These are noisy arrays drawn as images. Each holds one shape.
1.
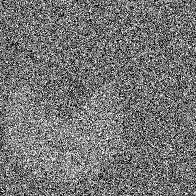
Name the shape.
disc with a wedge cut out
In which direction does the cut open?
up
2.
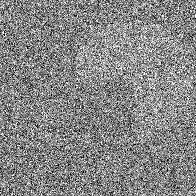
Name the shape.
disc with a wedge cut out
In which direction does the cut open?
down and left
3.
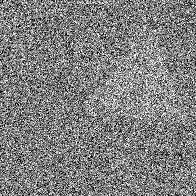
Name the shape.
triangle
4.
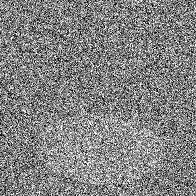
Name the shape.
ellipse
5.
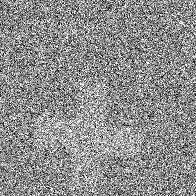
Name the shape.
cross
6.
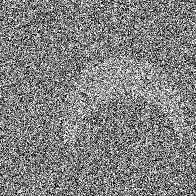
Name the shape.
crescent
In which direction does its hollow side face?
down
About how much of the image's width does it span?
two thirds
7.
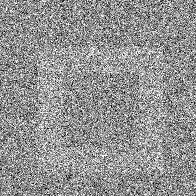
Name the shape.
square frame
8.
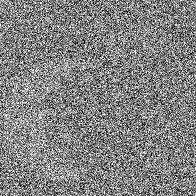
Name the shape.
crescent
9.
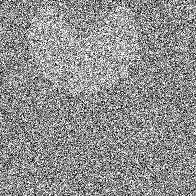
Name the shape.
disc with a wedge cut out
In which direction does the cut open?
up
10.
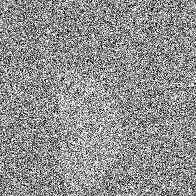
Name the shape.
half disc
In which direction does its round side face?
right
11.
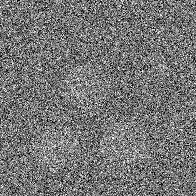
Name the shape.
three dots
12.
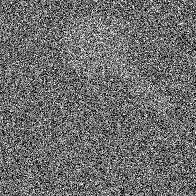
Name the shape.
lollipop
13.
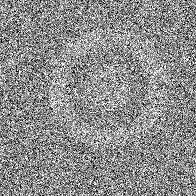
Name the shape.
bullseye
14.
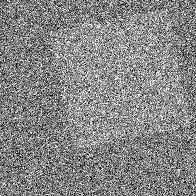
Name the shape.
square
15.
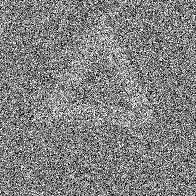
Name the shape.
triangle frame
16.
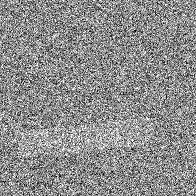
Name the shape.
bar
